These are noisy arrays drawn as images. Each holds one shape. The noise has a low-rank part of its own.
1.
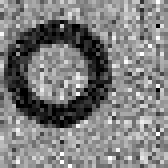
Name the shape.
ring
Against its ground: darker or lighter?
darker
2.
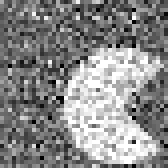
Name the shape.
disc with a wedge cut out
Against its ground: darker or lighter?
lighter
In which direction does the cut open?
right
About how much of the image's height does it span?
two thirds
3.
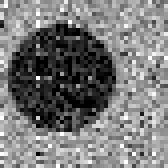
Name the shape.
disc
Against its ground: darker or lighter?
darker
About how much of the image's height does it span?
two thirds
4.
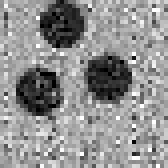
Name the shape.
three dots
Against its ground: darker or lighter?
darker
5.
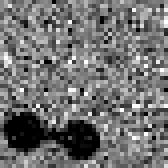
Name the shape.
dumbbell
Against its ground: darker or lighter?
darker
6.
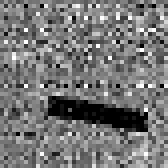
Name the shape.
bar
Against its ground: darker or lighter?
darker
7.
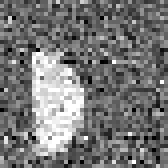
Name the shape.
half disc
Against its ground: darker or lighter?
lighter
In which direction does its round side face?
right
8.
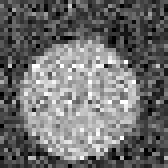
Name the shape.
disc
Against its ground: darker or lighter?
lighter
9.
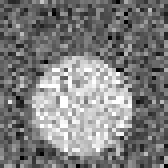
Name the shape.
disc
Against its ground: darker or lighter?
lighter
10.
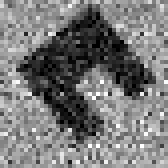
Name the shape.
square with a notch
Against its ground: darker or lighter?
darker
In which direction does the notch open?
down and right
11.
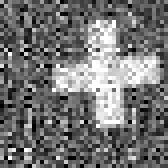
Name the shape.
cross
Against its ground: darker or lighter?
lighter
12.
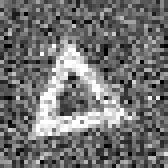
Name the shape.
triangle frame
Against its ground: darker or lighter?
lighter
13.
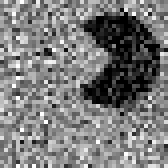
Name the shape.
disc with a wedge cut out
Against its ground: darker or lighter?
darker
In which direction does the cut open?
left
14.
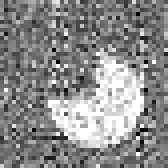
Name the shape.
disc with a wedge cut out
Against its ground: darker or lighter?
lighter
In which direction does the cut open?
up and left
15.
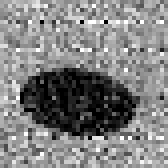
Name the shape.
ellipse
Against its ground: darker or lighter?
darker
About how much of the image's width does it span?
two thirds
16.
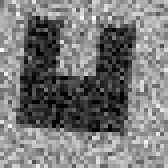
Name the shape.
square with a notch
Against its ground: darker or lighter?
darker
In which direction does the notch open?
up
